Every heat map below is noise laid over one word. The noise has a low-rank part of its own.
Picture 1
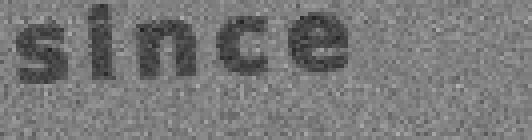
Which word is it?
since
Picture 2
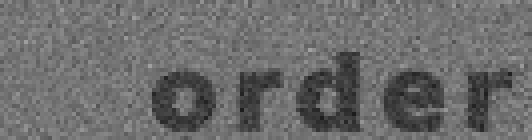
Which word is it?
order
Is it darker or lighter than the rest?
darker
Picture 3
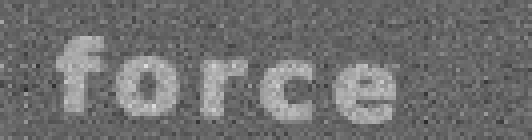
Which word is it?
force
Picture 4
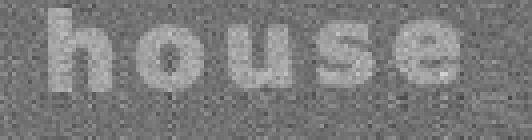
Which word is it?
house
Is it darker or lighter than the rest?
lighter
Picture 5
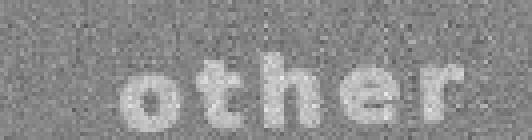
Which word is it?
other
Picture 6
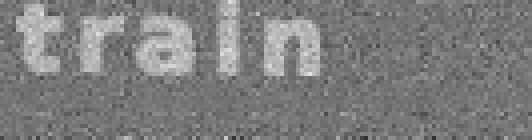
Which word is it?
train
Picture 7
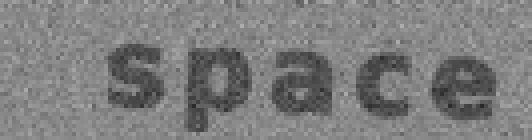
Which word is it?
space
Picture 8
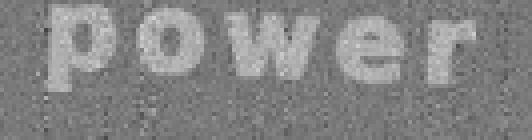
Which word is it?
power
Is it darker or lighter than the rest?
lighter
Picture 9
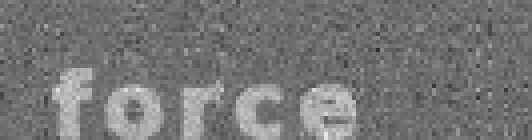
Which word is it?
force
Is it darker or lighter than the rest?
lighter
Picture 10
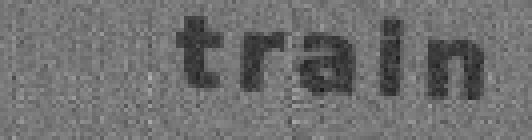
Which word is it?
train
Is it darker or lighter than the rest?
darker
